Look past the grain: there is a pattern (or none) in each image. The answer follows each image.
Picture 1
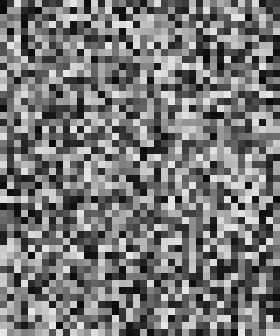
only noise
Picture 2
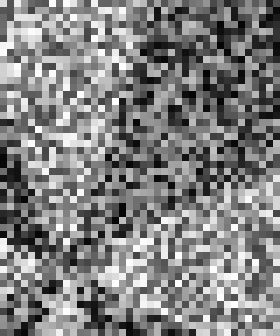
spokes from one point
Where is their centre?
bottom left
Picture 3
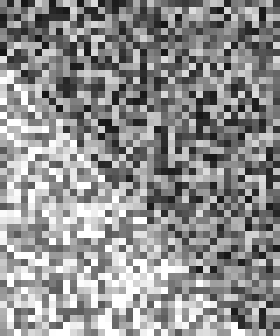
a sharp edge
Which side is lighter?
bottom left
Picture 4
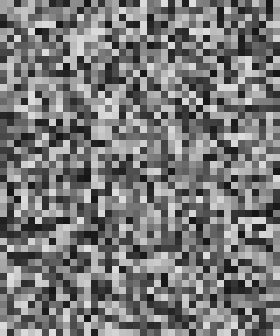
only noise
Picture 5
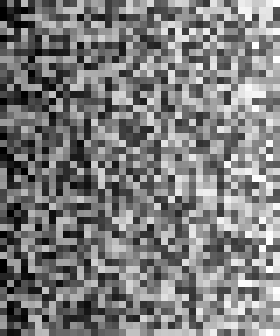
a smooth slope
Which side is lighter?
right
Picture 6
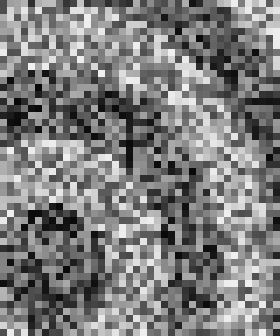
rings round one point
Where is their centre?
bottom left
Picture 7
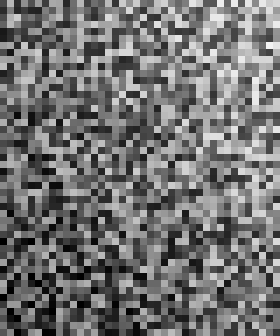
a smooth slope
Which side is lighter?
top right
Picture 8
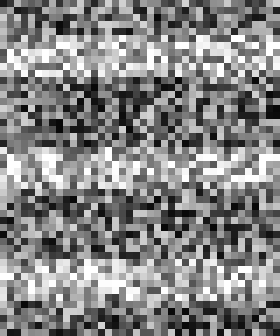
horizontal stripes
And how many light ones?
3
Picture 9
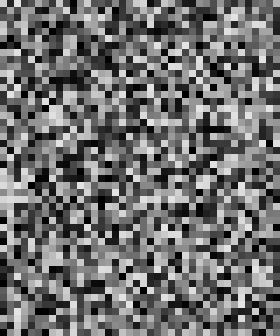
only noise
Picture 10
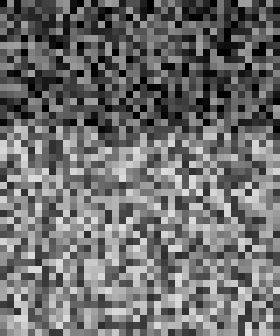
a sharp edge
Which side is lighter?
bottom
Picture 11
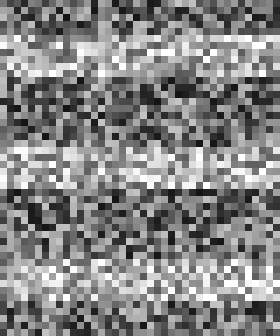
horizontal stripes
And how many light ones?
3
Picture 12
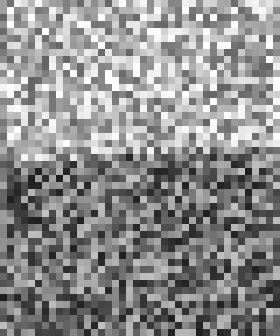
a sharp edge
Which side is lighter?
top
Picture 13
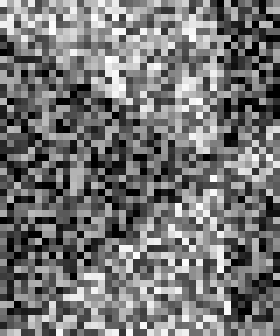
spokes from one point
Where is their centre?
middle right
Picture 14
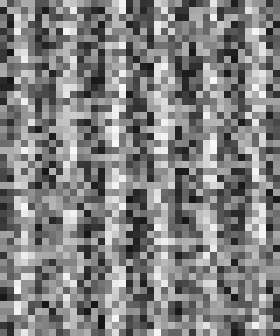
vertical stripes
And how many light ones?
6
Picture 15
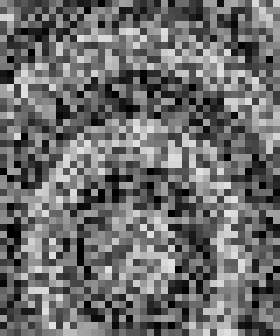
rings round one point
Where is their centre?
bottom middle
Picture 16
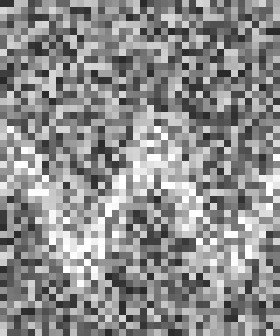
a wavy band
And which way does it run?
left to right
